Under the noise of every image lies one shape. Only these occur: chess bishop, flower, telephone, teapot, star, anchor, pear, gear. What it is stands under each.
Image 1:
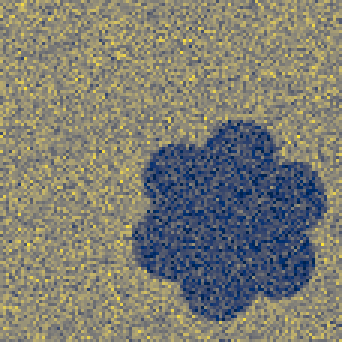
flower
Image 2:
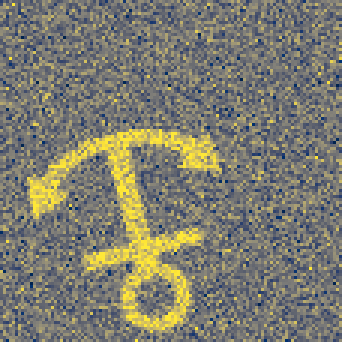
anchor
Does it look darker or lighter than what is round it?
lighter
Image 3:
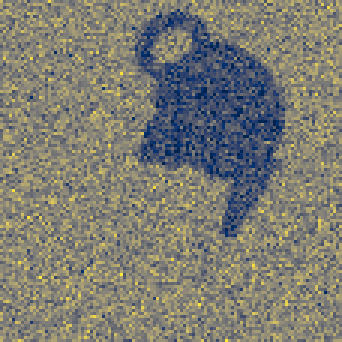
teapot
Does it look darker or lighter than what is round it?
darker
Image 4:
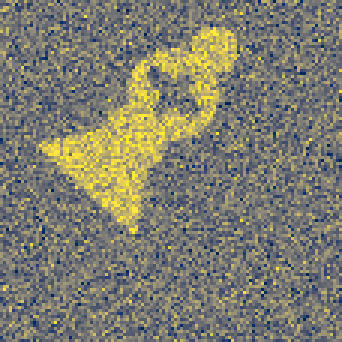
chess bishop
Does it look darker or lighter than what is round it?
lighter
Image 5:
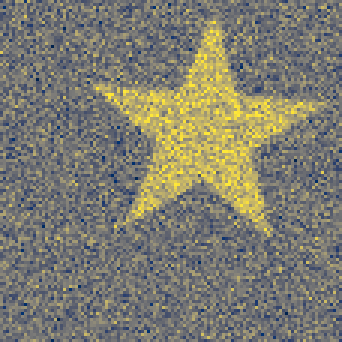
star
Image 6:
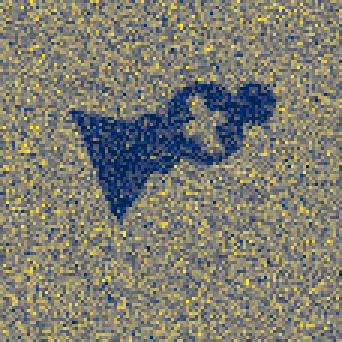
chess bishop
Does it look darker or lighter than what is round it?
darker
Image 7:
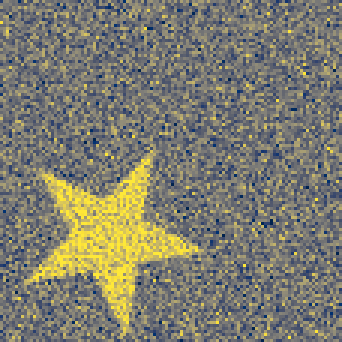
star
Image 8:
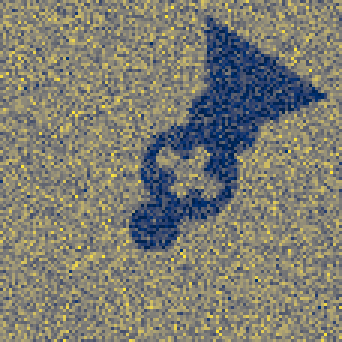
chess bishop
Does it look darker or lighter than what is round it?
darker
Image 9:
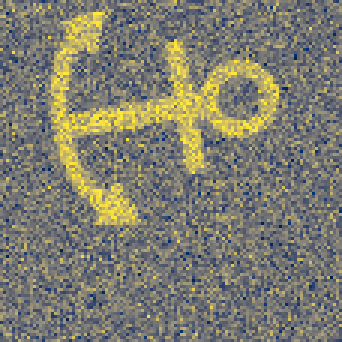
anchor
